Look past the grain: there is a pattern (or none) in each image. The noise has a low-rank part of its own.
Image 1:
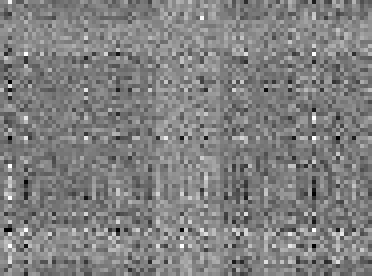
bands of rows crossing bands of columns
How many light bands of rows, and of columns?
2 and 1
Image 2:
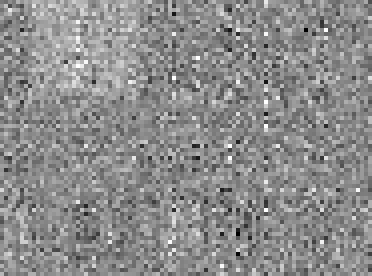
one block
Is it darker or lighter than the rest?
lighter
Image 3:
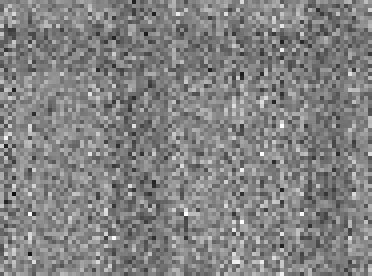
bands of rows crossing bands of columns
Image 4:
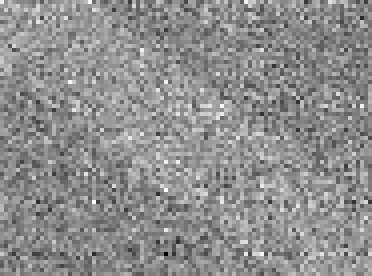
a diagonal band
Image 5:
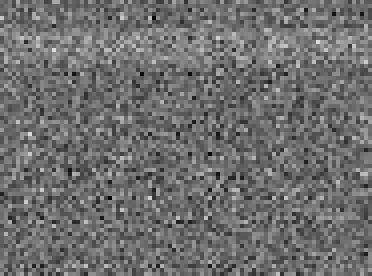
one band of rows
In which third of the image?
top
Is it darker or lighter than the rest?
lighter
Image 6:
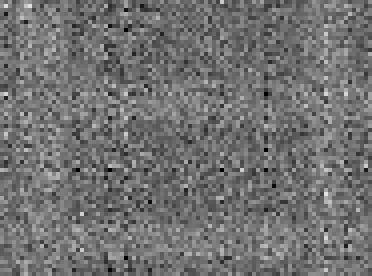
bands of rows crossing bands of columns
